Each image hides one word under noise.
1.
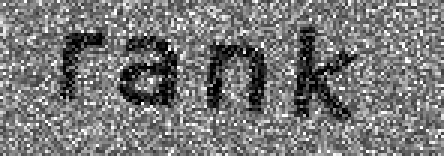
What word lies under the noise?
rank
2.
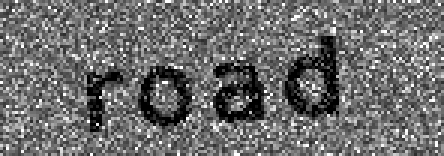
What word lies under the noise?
road
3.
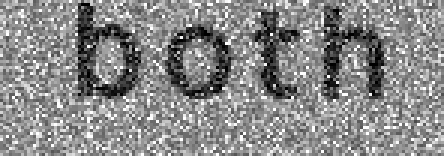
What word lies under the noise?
both
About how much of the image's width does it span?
two thirds
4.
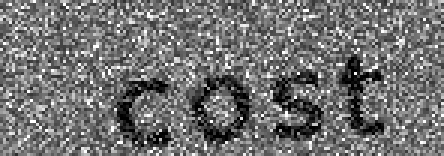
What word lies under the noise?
cost
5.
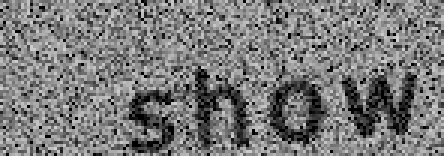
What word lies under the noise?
show
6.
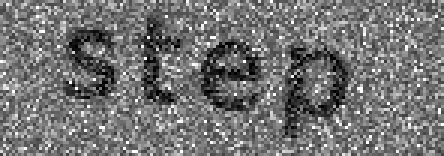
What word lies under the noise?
step
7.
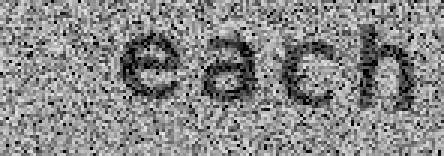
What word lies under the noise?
each
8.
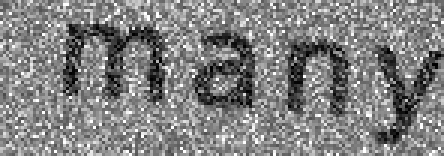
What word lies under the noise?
many
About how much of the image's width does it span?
nearly all
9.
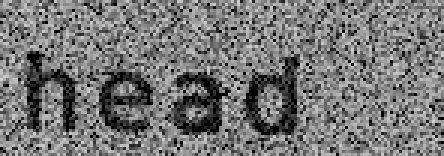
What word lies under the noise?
head
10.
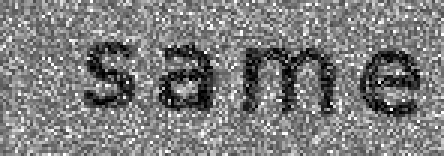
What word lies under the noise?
same
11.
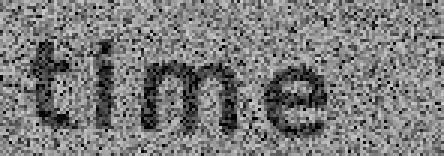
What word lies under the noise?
time
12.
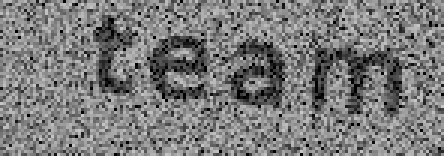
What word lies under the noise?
team
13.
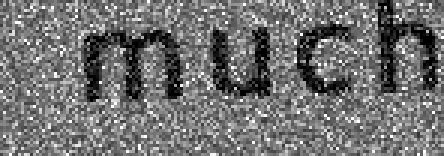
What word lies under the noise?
much
